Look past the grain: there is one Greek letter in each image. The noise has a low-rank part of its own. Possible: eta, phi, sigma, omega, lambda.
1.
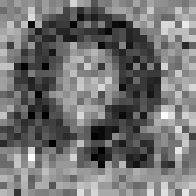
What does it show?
dark omega
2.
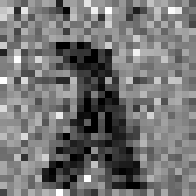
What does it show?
dark lambda
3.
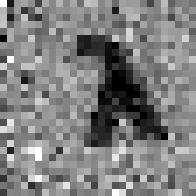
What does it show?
dark lambda
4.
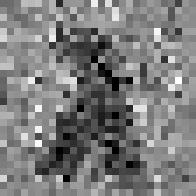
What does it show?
dark lambda
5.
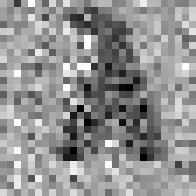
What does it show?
dark lambda
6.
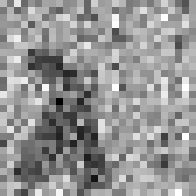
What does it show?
dark lambda
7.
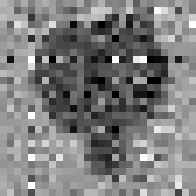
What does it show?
dark phi
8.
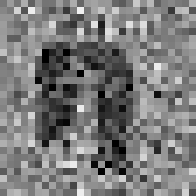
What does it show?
dark eta
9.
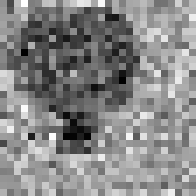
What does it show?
dark phi
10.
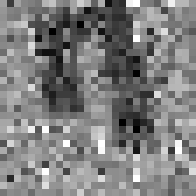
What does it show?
dark eta
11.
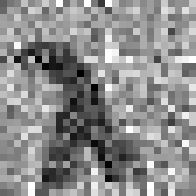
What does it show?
dark lambda
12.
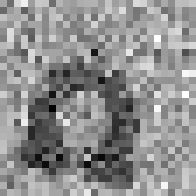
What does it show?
dark omega
